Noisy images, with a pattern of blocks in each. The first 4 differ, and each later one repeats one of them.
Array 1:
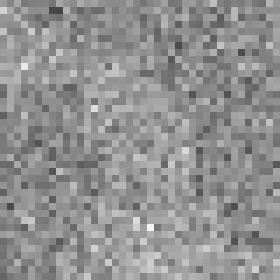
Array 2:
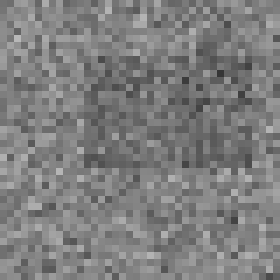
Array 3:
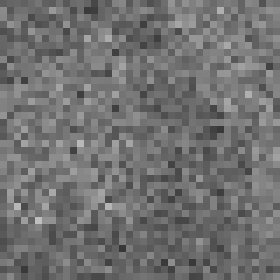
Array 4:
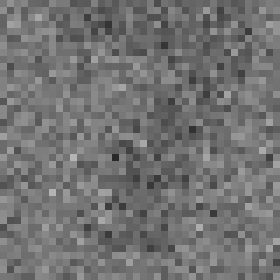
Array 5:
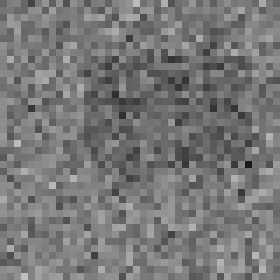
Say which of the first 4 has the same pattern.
2
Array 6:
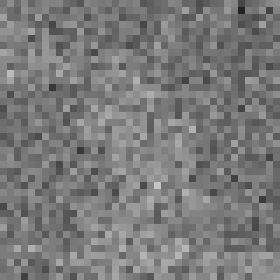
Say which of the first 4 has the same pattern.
1
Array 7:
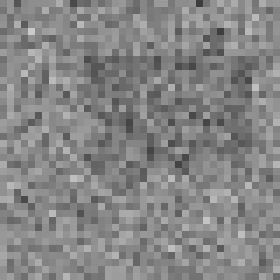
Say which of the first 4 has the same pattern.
2
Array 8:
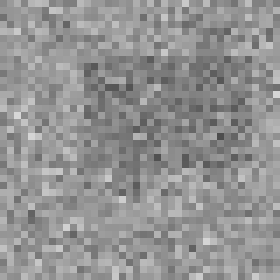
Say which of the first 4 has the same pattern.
2
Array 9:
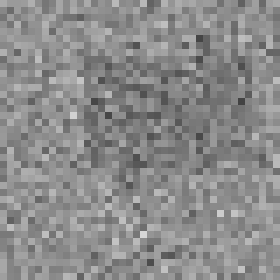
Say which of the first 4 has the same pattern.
2
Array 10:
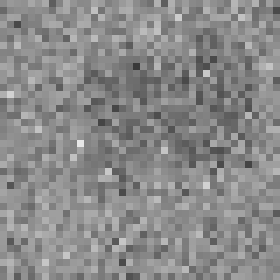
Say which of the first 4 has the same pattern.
2
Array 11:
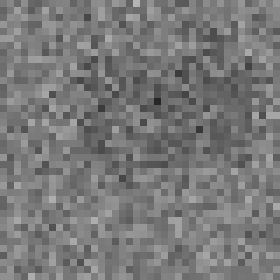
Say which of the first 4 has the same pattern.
2
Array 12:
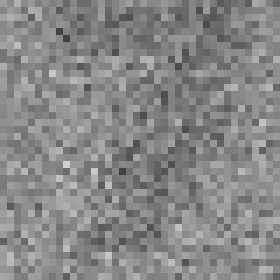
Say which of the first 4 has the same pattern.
4
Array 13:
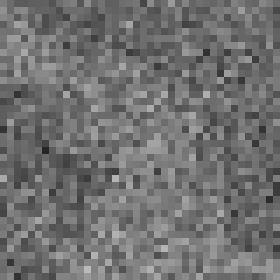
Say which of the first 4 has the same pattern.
1
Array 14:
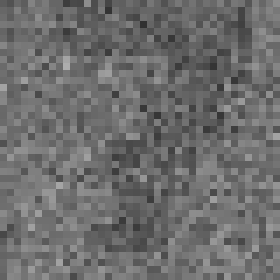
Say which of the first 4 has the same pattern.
4
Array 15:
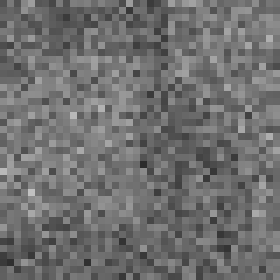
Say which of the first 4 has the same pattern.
3
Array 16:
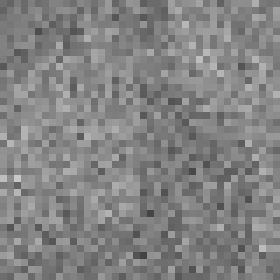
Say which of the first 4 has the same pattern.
3
